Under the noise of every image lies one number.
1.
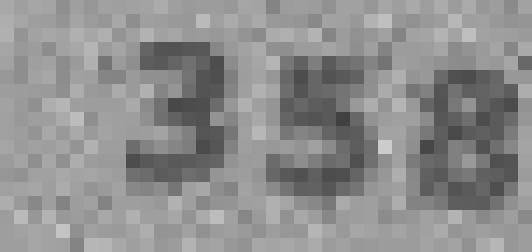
358
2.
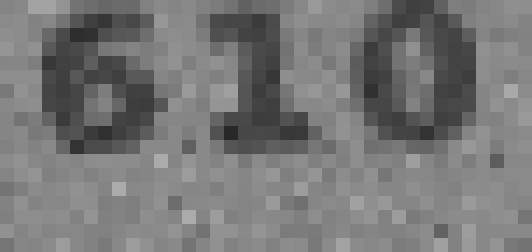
610
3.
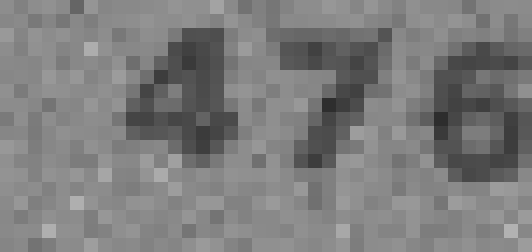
476
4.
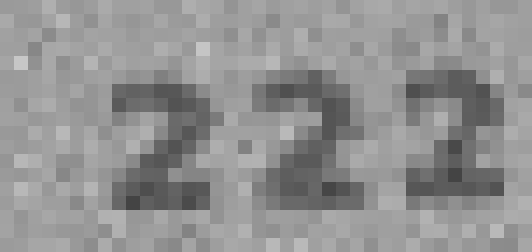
222
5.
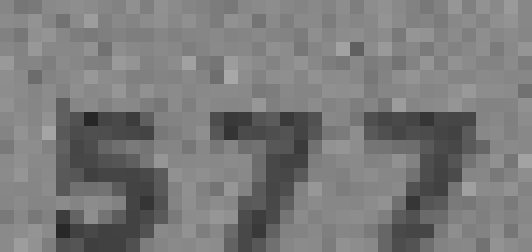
577
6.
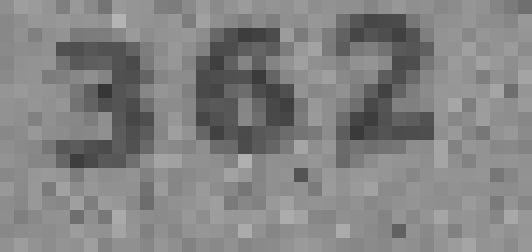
362
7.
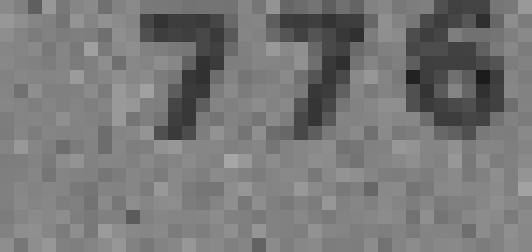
776
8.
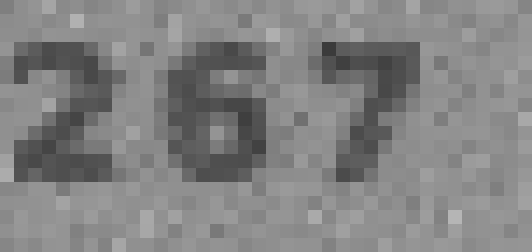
267
